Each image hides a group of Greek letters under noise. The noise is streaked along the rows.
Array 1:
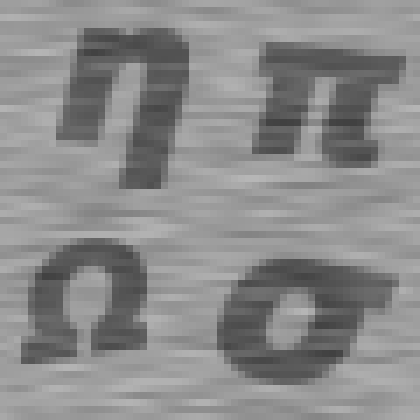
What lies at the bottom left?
omega
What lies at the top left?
eta
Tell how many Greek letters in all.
4
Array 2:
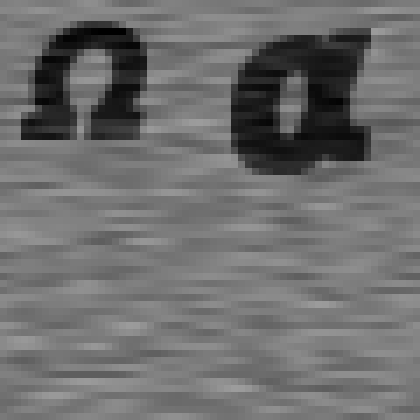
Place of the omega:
top left
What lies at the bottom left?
nothing
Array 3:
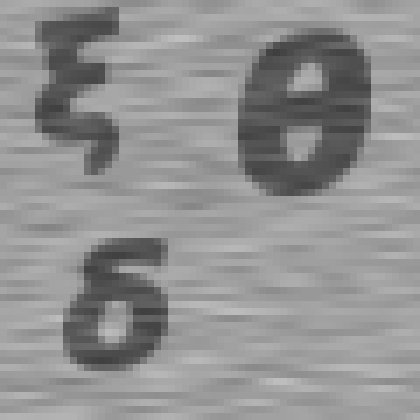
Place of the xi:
top left
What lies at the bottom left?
delta
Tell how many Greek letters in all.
3
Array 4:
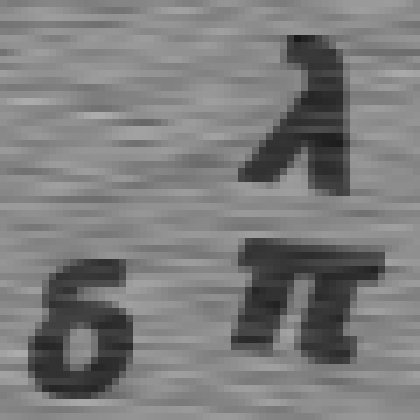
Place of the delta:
bottom left
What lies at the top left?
nothing
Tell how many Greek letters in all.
3
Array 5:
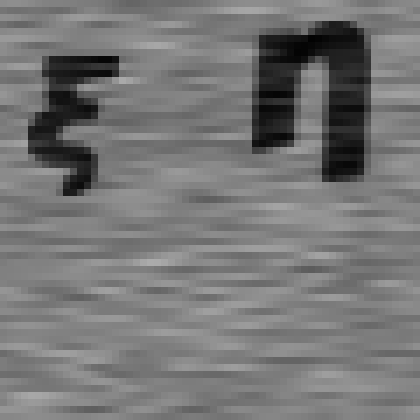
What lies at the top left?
xi
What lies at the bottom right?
nothing
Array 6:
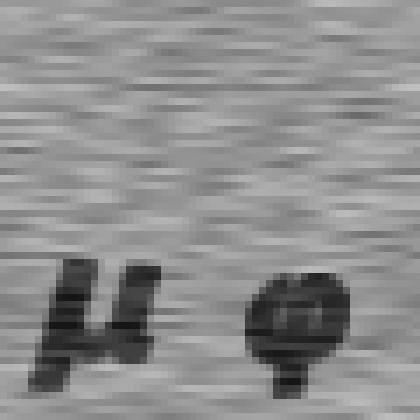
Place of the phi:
bottom right
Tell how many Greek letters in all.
2
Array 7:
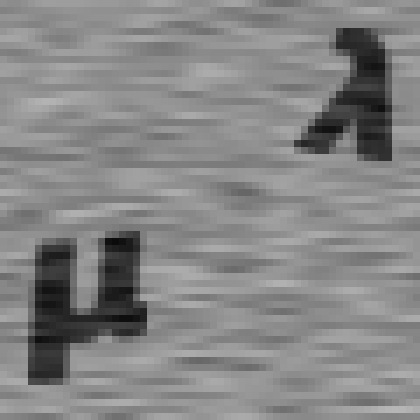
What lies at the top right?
lambda
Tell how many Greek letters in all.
2
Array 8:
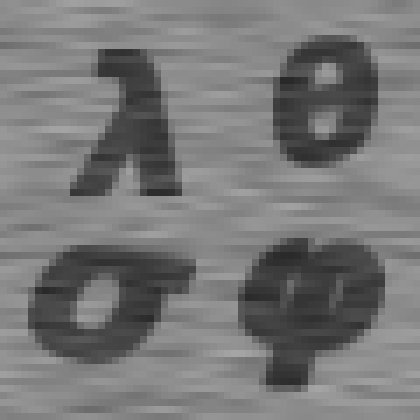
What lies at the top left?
lambda
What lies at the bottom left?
sigma
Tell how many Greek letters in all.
4
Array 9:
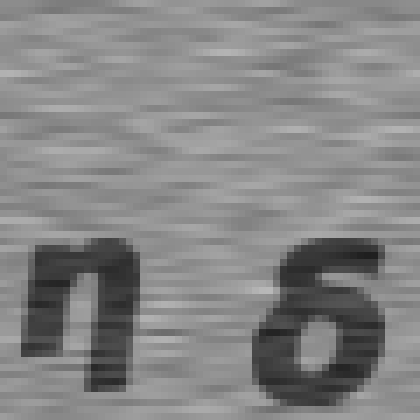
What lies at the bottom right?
delta
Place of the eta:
bottom left
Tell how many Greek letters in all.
2
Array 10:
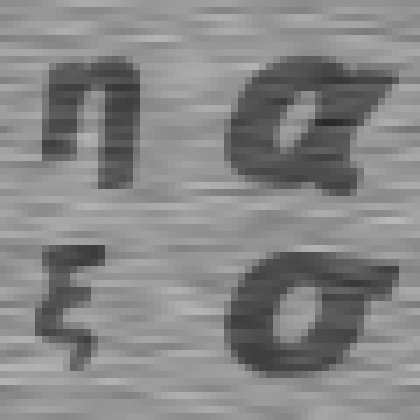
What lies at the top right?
alpha
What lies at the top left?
eta
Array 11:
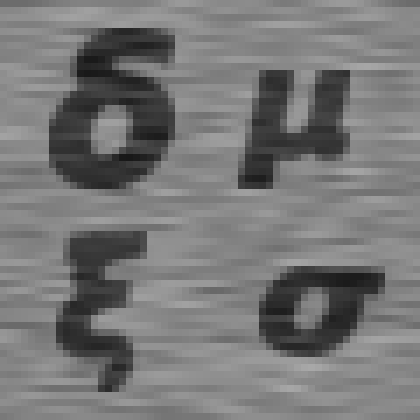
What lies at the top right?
mu
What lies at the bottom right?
sigma
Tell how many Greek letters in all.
4
